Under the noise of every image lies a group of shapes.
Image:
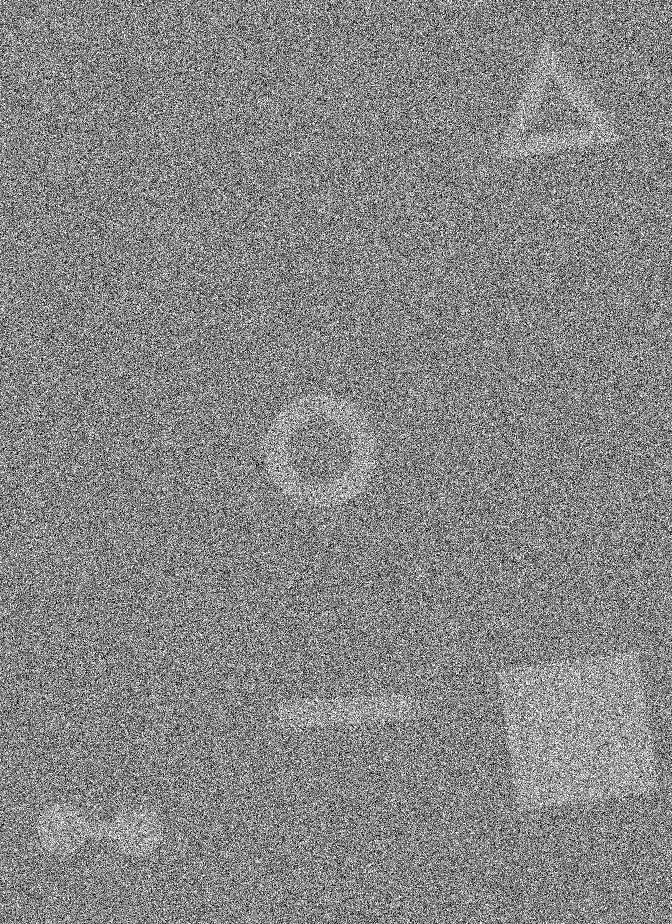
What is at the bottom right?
square
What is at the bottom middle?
bar
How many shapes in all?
5
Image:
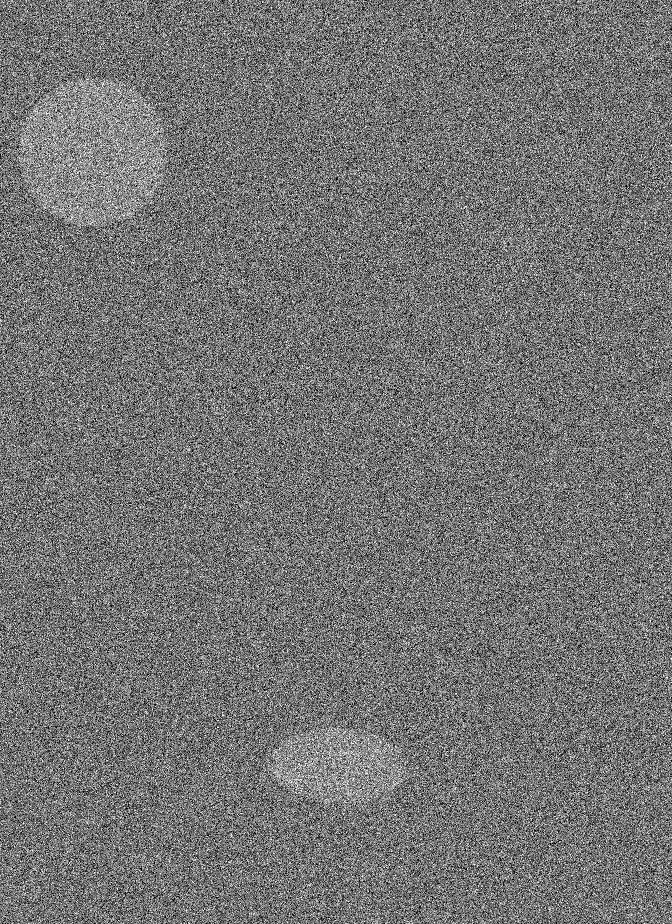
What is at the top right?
nothing
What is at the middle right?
nothing
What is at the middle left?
nothing
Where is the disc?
top left
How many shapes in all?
2
